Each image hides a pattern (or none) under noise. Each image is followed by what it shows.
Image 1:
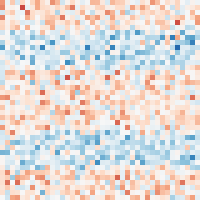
horizontal stripes
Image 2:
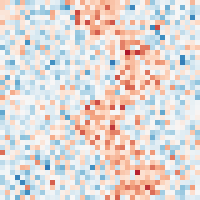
a wavy band
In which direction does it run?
top to bottom
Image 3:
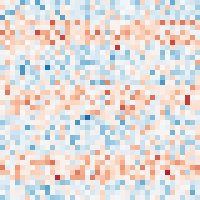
horizontal stripes
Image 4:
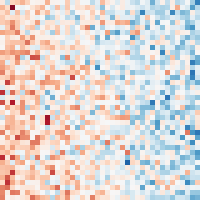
a smooth slope
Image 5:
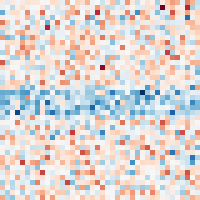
one horizontal stripe
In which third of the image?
middle
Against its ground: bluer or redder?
bluer
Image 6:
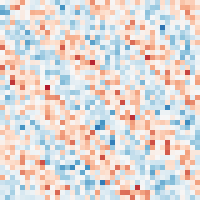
diagonal stripes
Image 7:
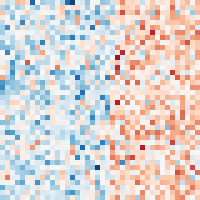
a sharp edge
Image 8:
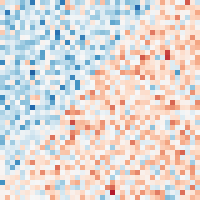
a sharp edge
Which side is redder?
bottom right
